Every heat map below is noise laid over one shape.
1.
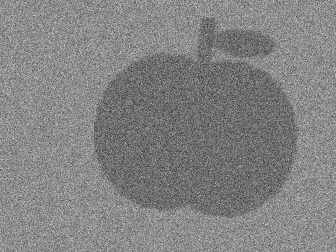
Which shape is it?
apple
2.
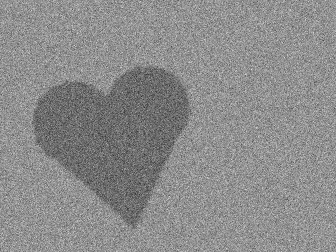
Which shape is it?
heart
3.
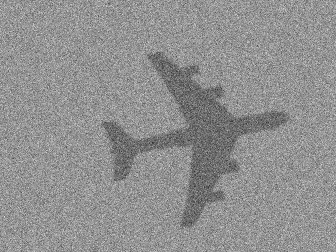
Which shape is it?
airplane
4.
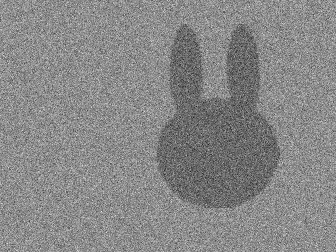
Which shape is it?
rabbit's head
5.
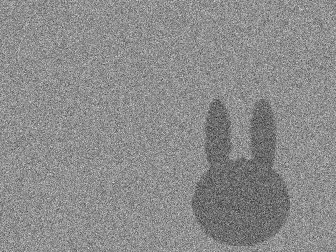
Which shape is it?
rabbit's head
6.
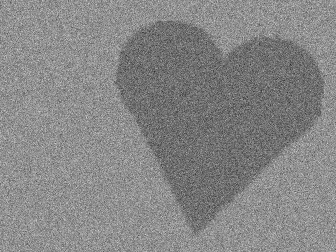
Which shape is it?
heart
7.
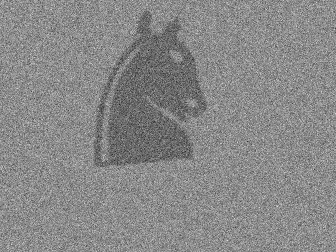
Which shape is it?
chess knight
